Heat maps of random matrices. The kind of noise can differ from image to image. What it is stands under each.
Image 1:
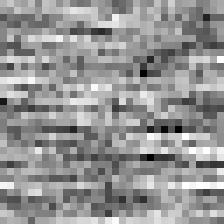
streaked along the rows
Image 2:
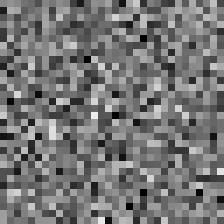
independent entries
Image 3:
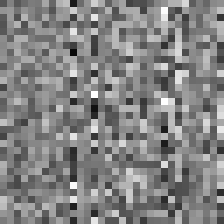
columns of uneven size
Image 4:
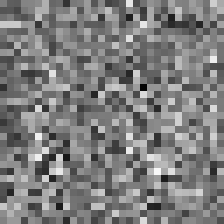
low rank plus noise
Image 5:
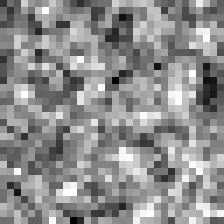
blotchy
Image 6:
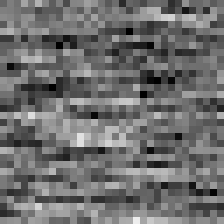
streaked along the rows
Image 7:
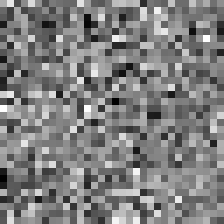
low rank plus noise
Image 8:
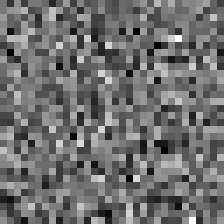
low rank plus noise
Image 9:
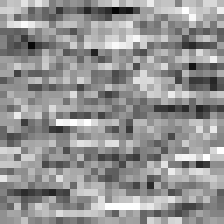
streaked along the rows
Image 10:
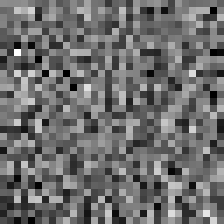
low rank plus noise
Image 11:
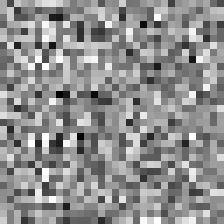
low rank plus noise
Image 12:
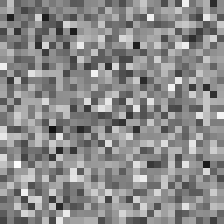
independent entries
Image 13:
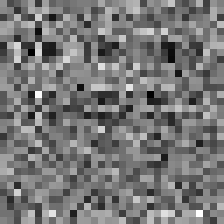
low rank plus noise
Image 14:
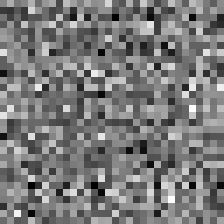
low rank plus noise
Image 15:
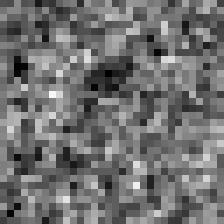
blotchy
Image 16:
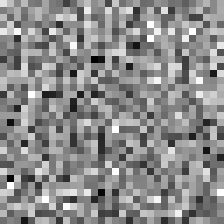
independent entries
